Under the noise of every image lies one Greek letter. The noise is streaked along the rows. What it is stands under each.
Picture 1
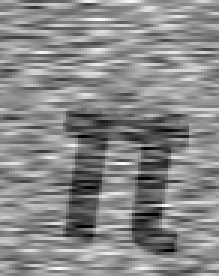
pi
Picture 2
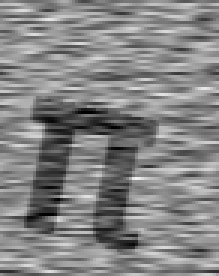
pi
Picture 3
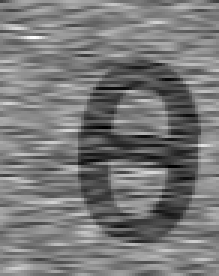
theta
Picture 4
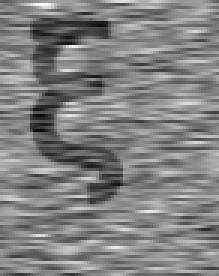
xi
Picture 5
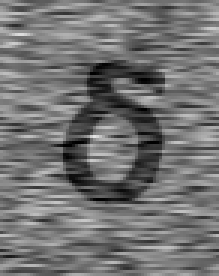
delta
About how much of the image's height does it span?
half
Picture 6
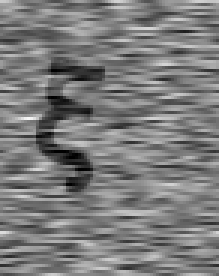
xi
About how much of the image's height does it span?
half
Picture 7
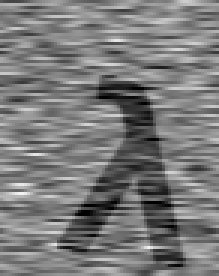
lambda
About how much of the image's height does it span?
two thirds
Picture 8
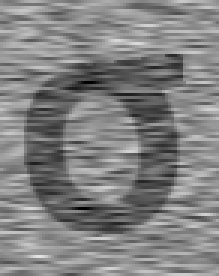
sigma
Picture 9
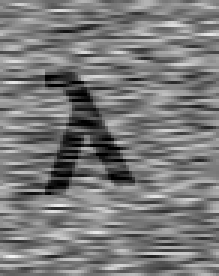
lambda
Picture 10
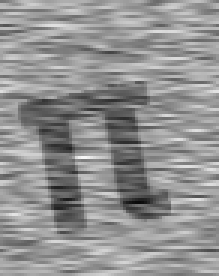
pi
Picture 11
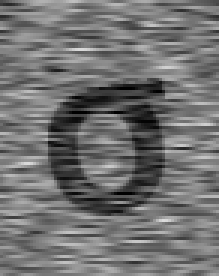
sigma
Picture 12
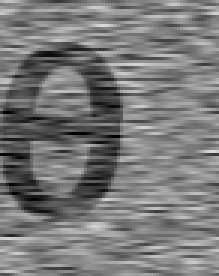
theta
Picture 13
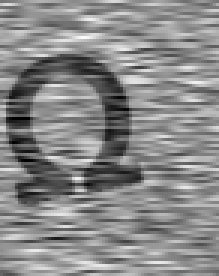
omega
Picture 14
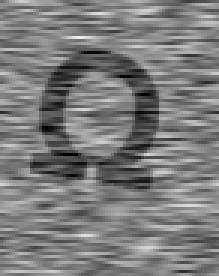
omega
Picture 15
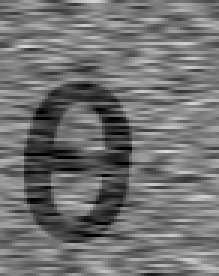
theta
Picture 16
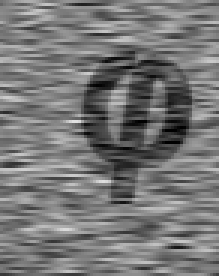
phi
